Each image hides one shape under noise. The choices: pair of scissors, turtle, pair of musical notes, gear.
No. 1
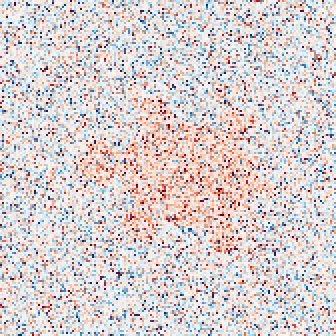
red turtle
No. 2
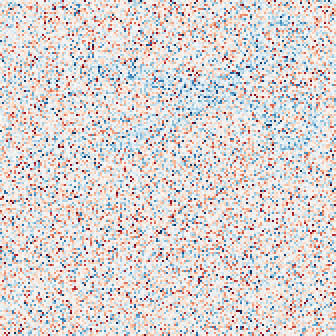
blue pair of scissors
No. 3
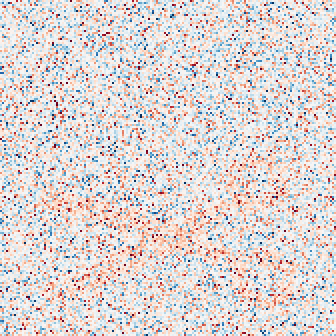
red pair of scissors
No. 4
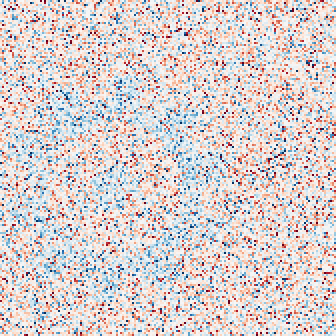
blue gear
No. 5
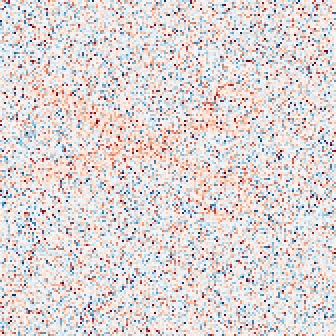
red pair of scissors
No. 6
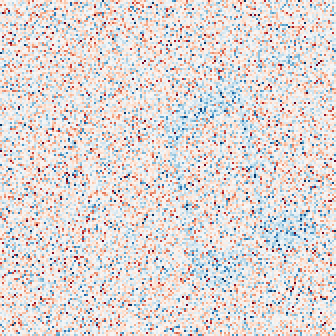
blue pair of musical notes
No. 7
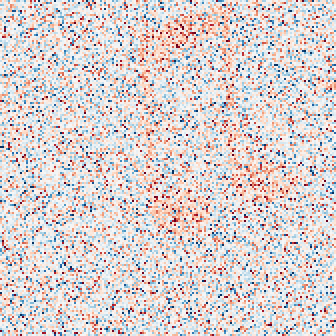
red pair of musical notes
